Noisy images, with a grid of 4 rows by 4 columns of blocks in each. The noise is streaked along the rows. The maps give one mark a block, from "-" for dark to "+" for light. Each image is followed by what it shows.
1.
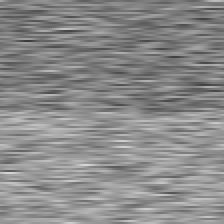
- - - -
- - - -
+ + + +
+ + + +
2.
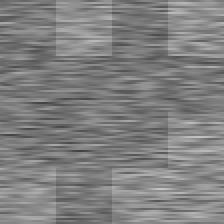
- + - +
- - - -
- - - +
+ - + +
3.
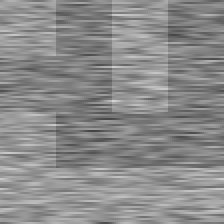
+ - + -
- - + -
+ - - -
+ + + +
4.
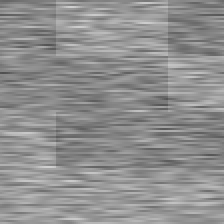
- + + -
- - - +
+ - - -
+ + + +
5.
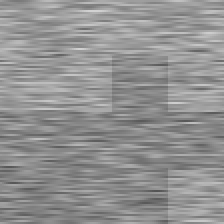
+ + + +
+ + - +
- - - -
- - - +
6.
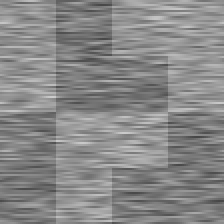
+ - + +
+ - - +
- + + -
- + - -
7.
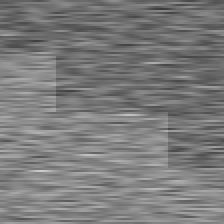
- - - -
+ - - -
+ + + -
+ + + +
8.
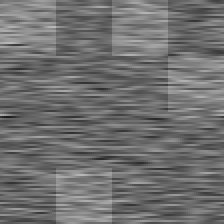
+ - + -
- - - +
- - - -
- + - -
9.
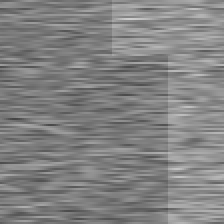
- - + +
- - - +
- - - +
- - - +
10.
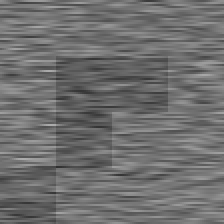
+ + + +
+ - - +
+ - + +
- + + +
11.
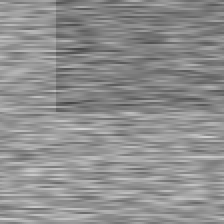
+ - - -
+ - - -
+ + + +
+ + + +
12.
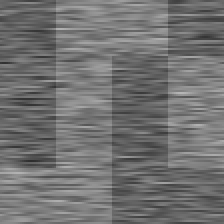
- + + -
- + - +
- + - +
+ + - -
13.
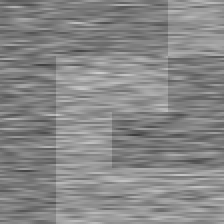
- - - +
- + + -
- + - -
- + + +
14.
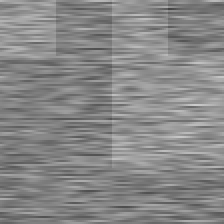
+ - + -
- - + +
- - + +
- - - -
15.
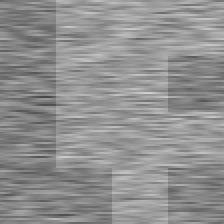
- + + +
- + + -
- + + +
- - + -
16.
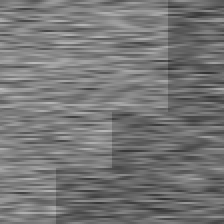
+ + + -
+ + + -
+ + - -
+ - - -
